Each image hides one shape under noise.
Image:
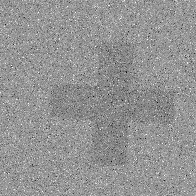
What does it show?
dark cross
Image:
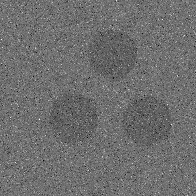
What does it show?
dark three dots
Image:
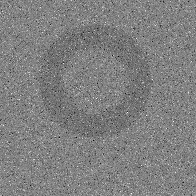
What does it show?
dark ring
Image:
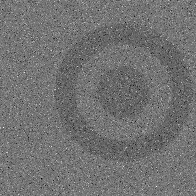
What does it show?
dark bullseye
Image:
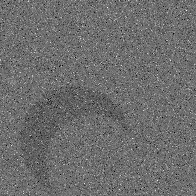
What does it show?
dark crescent
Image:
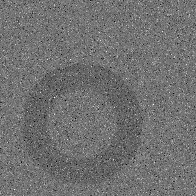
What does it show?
dark ring
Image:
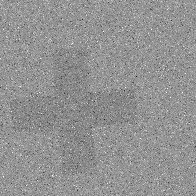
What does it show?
dark cross
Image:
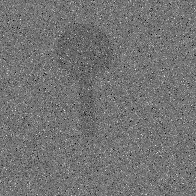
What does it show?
dark lollipop
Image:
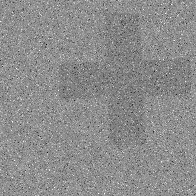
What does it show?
dark cross
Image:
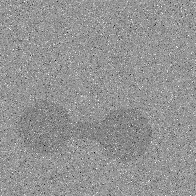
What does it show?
dark dumbbell
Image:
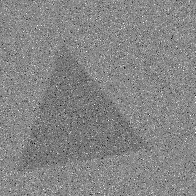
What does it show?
dark triangle
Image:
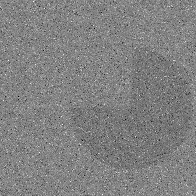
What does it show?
dark disc with a wedge cut out
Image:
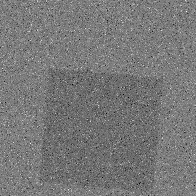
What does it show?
dark square
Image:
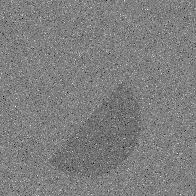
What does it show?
dark half disc
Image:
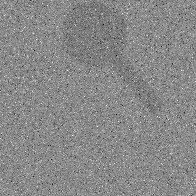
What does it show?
dark lollipop
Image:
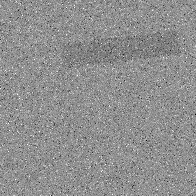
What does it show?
dark bar
